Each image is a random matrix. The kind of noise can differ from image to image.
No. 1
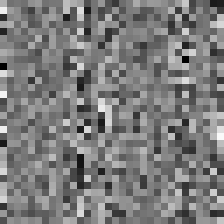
columns of uneven size
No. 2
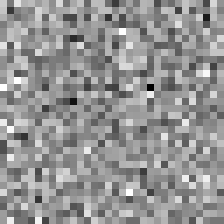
low rank plus noise
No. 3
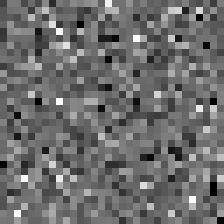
heavy tails
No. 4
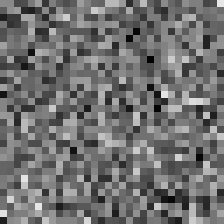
independent entries
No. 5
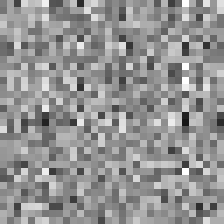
low rank plus noise
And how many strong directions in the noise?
one
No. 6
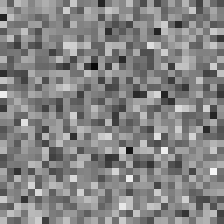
independent entries
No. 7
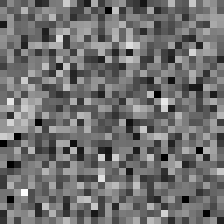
independent entries
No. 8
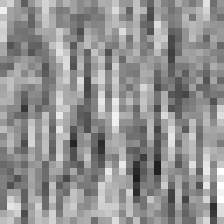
streaked along the columns
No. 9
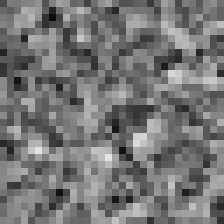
blotchy
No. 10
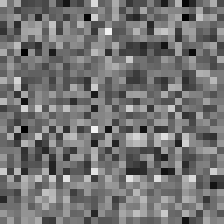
low rank plus noise
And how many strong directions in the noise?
one
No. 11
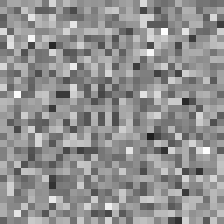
low rank plus noise
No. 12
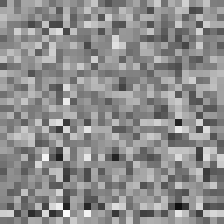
low rank plus noise
